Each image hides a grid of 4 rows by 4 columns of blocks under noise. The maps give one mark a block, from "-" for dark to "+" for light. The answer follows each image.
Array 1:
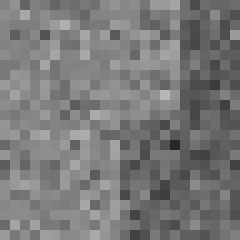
+++-
+++-
++--
++--
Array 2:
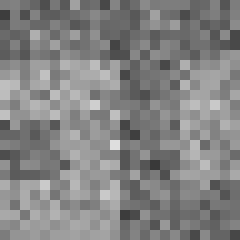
----
++-+
-+-+
++--
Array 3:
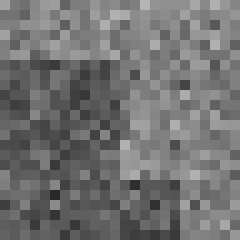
++++
--++
--++
---+
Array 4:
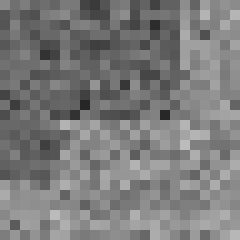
---+
---+
-+++
++++
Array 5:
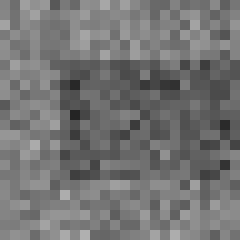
++++
+---
+---
++++
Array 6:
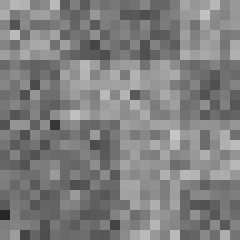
+--+
-++-
--++
--+-
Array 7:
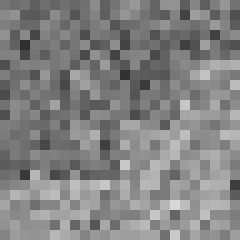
----
---+
--++
++++
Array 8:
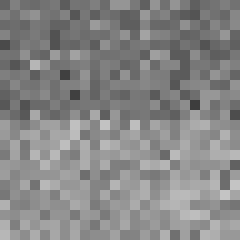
----
----
++++
++++
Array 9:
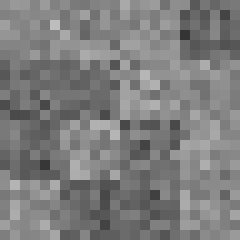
+++-
--++
-+-+
+--+
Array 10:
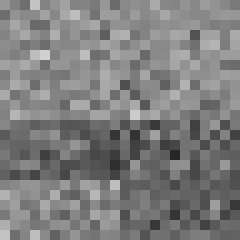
++++
++++
----
++--
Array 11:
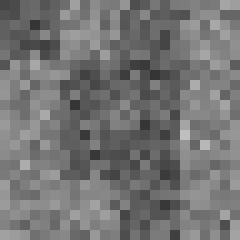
-+-+
+--+
+--+
++-+
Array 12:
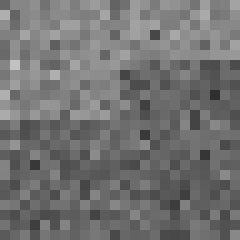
++++
++--
----
----
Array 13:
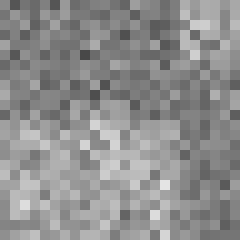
---+
----
+++-
+++-
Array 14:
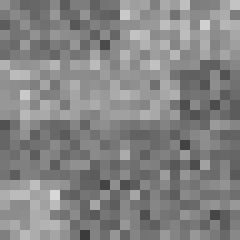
--++
+++-
----
+---
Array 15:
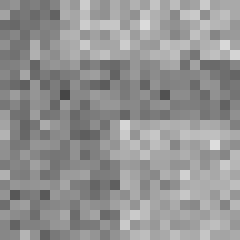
-+++
----
--++
--++
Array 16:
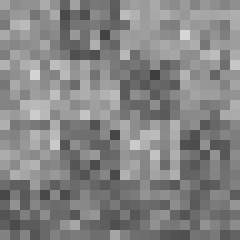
+-++
++-+
+-+-
----
